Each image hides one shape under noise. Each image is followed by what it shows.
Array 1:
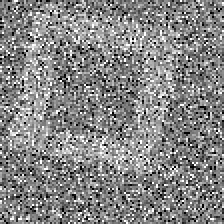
light square frame
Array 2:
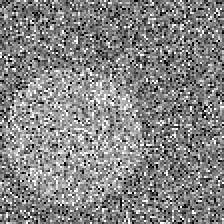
light disc
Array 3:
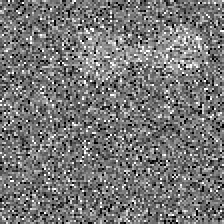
light dumbbell
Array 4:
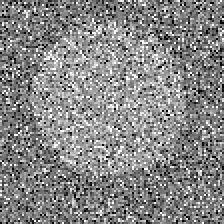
light disc
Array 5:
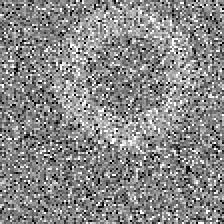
light ring
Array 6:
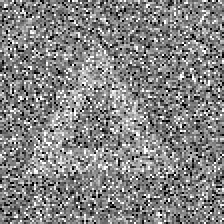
light triangle frame
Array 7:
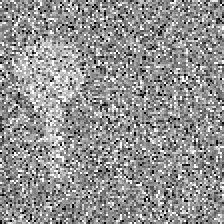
light lollipop
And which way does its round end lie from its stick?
up
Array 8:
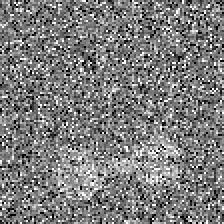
light dumbbell
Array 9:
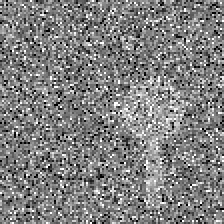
light lollipop
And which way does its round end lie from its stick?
up
